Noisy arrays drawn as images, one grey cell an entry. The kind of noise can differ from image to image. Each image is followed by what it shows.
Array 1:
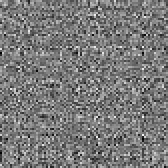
low rank plus noise
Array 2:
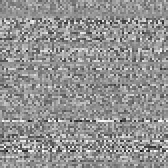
rows of uneven size
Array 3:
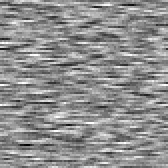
streaked along the rows
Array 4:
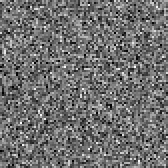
independent entries
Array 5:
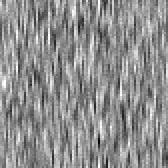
streaked along the columns
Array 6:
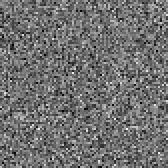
independent entries
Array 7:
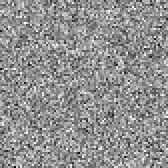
independent entries
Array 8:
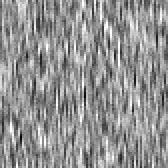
streaked along the columns
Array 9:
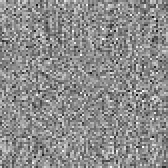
low rank plus noise
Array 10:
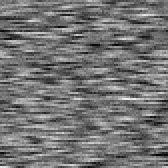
streaked along the rows
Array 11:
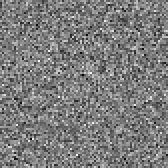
independent entries
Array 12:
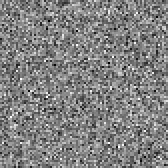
independent entries
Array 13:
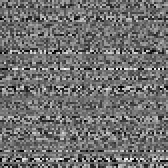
rows of uneven size
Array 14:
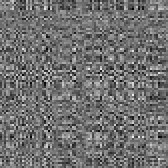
low rank plus noise
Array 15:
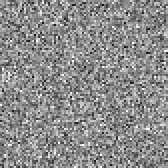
independent entries
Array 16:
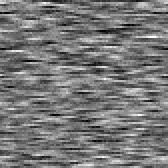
streaked along the rows
